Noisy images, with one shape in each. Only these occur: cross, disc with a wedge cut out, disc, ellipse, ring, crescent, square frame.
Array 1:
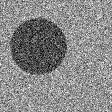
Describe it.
dark disc
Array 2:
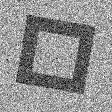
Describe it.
dark square frame
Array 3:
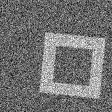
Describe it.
light square frame
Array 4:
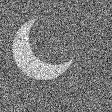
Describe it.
light crescent
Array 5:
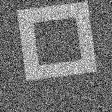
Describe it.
light square frame
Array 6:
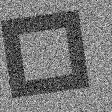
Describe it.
dark square frame
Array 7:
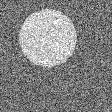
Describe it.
light disc
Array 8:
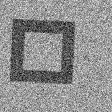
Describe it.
dark square frame
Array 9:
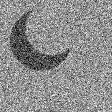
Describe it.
dark crescent
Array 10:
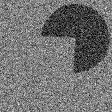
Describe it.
dark disc with a wedge cut out
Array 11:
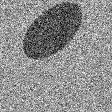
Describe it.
dark ellipse
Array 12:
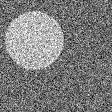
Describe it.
light disc
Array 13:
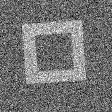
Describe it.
light square frame
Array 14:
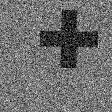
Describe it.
dark cross
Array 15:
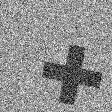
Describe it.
dark cross
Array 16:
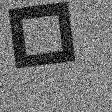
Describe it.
dark square frame
